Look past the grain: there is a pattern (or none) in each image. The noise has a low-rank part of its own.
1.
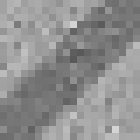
a diagonal band
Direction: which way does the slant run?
bottom left to top right
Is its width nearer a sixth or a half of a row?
a half
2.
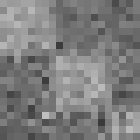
blocks along the diagonal
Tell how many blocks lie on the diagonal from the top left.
3
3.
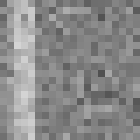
one band of columns
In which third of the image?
left
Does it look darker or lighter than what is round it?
lighter
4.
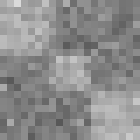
blocks along the diagonal
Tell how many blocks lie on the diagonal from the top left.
3
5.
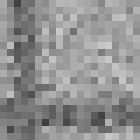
bands of rows crossing bands of columns
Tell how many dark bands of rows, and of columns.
1 and 1
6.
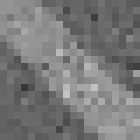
a diagonal band
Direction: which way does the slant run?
top left to bottom right
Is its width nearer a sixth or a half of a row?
a half
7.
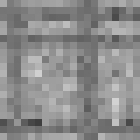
bands of rows crossing bands of columns
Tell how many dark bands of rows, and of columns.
3 and 2
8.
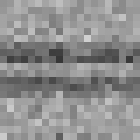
bands of rows
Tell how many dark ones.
2
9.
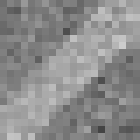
a diagonal band
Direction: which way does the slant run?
bottom left to top right
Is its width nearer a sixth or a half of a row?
a half
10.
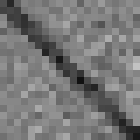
a diagonal band
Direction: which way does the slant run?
top left to bottom right
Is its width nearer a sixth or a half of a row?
a sixth
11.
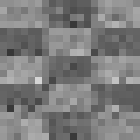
a checkerboard
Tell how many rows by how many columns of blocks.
5 by 3
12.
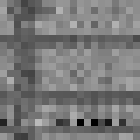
bands of rows crossing bands of columns
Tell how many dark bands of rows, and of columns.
3 and 1
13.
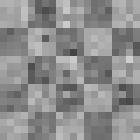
a checkerboard
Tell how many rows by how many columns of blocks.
5 by 5
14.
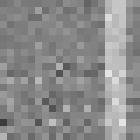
one band of columns
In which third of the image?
right
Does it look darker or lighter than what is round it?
lighter
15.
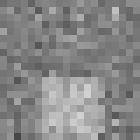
one block
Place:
bottom middle
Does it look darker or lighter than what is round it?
lighter
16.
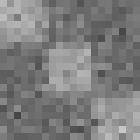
blocks along the diagonal
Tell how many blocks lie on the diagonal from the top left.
3
